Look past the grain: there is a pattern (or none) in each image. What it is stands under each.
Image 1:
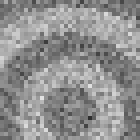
rings round one point
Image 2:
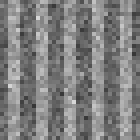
vertical stripes
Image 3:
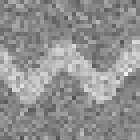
a wavy band
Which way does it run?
left to right
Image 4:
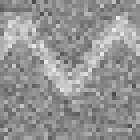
a wavy band
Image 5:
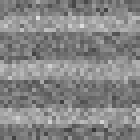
horizontal stripes
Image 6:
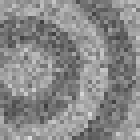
rings round one point
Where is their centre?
middle left
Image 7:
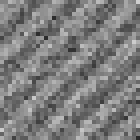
diagonal stripes
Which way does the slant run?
bottom left to top right
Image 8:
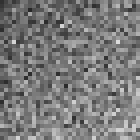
a smooth slope
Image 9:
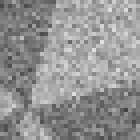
spokes from one point
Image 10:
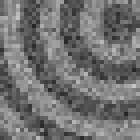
rings round one point
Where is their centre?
top right
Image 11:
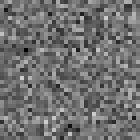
only noise
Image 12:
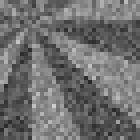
spokes from one point
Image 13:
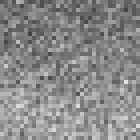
a smooth slope
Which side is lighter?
bottom
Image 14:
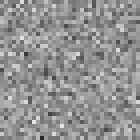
only noise
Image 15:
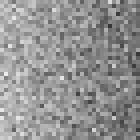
a smooth slope
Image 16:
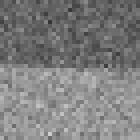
a sharp edge
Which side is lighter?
bottom
